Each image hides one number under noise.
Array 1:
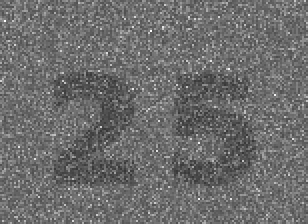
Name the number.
25
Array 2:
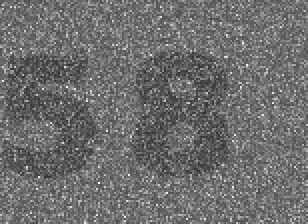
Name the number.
58
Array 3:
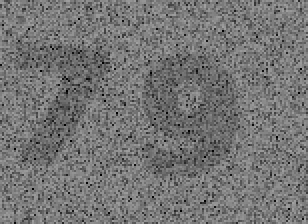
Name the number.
79
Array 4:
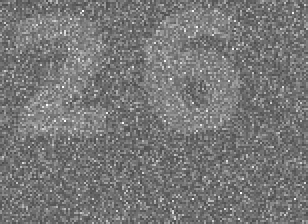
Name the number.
26
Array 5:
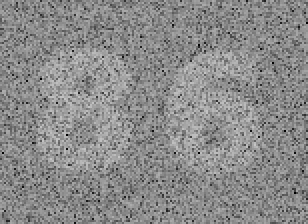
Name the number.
86
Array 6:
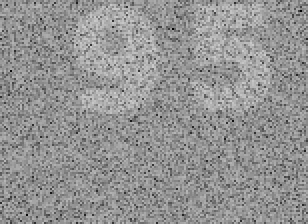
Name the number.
95
